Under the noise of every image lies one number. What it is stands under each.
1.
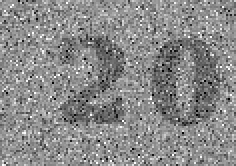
20
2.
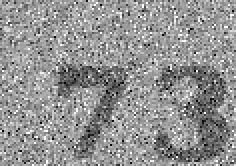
73
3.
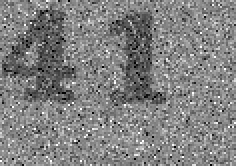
41
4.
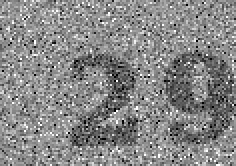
29
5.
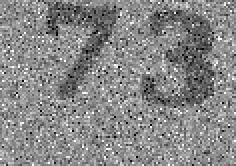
73
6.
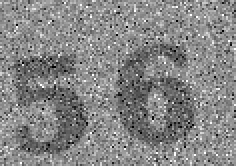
56
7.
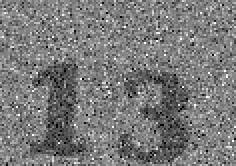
13
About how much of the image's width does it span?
two thirds
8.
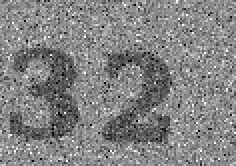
32
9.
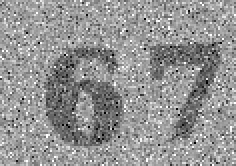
67
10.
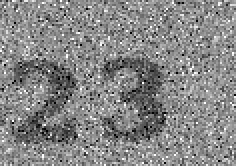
23
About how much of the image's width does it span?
two thirds
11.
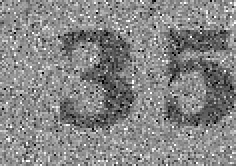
35
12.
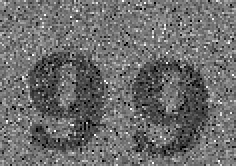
99
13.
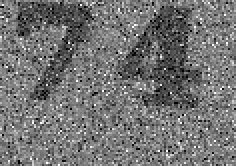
74
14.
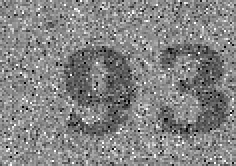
93
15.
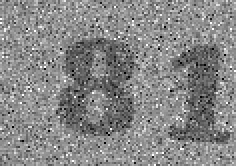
81
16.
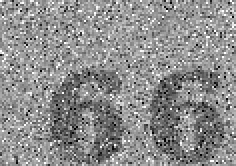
66
